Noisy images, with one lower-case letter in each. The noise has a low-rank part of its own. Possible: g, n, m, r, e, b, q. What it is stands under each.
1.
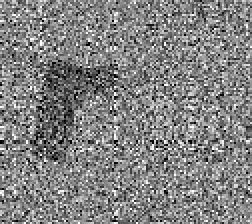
r
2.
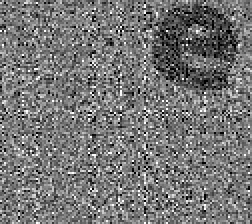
e
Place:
top right
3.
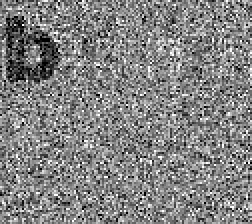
b
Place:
top left
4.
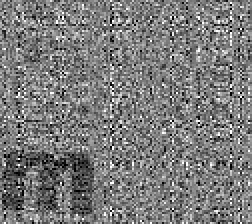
m
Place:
bottom left
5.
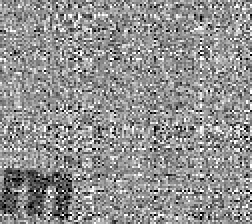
m
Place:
bottom left
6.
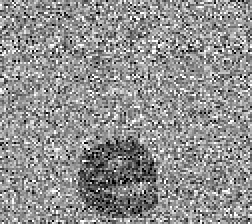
e
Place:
bottom middle
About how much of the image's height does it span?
a third
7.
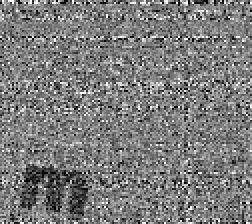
m
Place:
bottom left
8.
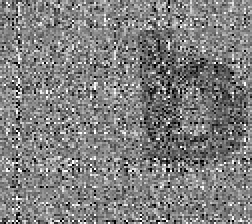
b
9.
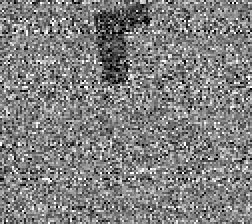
r
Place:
top middle
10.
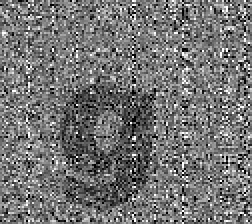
g
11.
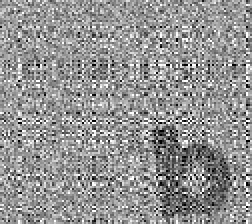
b
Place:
bottom right
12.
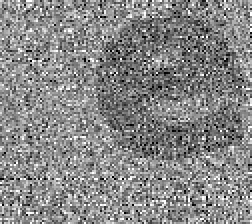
e
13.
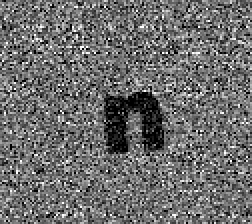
n
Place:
centre
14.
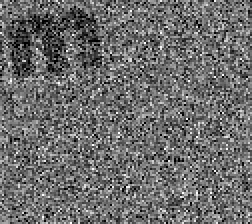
m
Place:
top left
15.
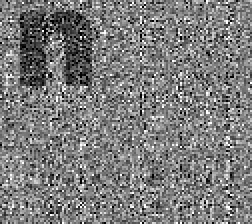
n
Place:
top left
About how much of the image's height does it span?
a third
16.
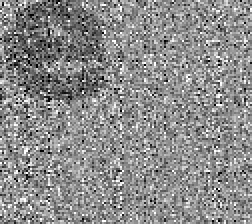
e
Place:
top left
